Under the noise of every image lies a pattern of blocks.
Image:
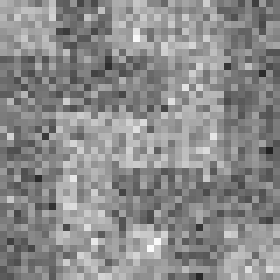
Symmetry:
the same after a half turn
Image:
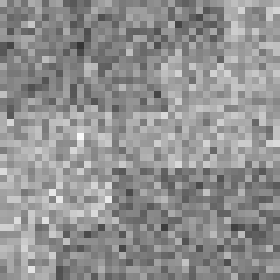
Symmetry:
the same after a half turn
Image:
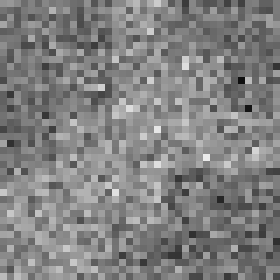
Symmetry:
mirrored about the diagonal from the bottom left
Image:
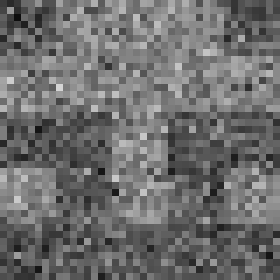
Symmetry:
left and right mirror each other
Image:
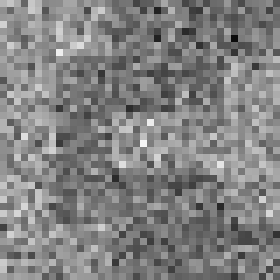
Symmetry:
top and bottom mirror each other
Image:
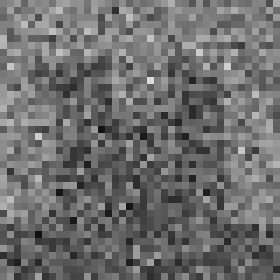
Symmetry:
left and right mirror each other
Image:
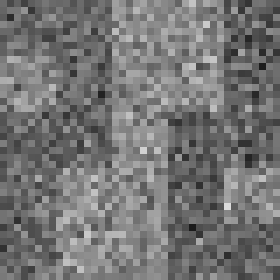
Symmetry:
the same after a half turn
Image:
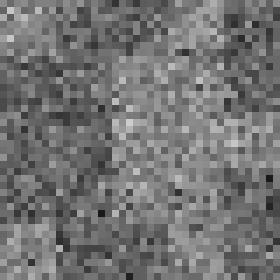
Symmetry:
top and bottom mirror each other
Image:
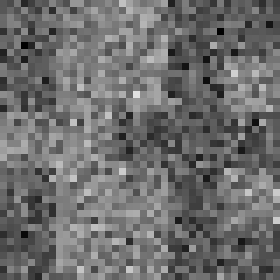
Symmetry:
top and bottom mirror each other
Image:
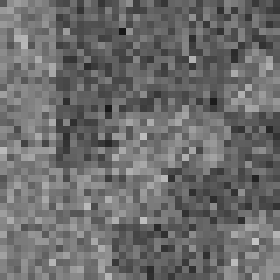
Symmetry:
no symmetry
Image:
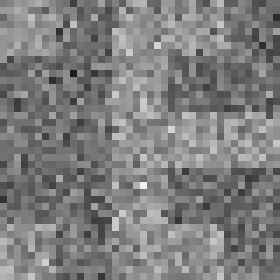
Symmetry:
top and bottom mirror each other
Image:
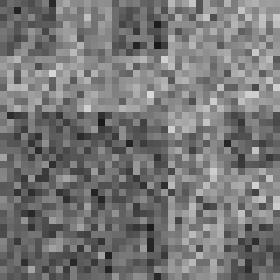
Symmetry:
mirrored about the diagonal from the bottom left
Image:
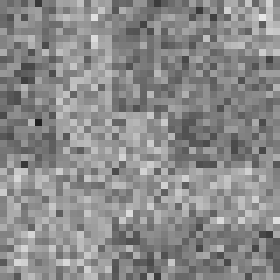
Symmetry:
mirrored about the diagonal from the bottom left
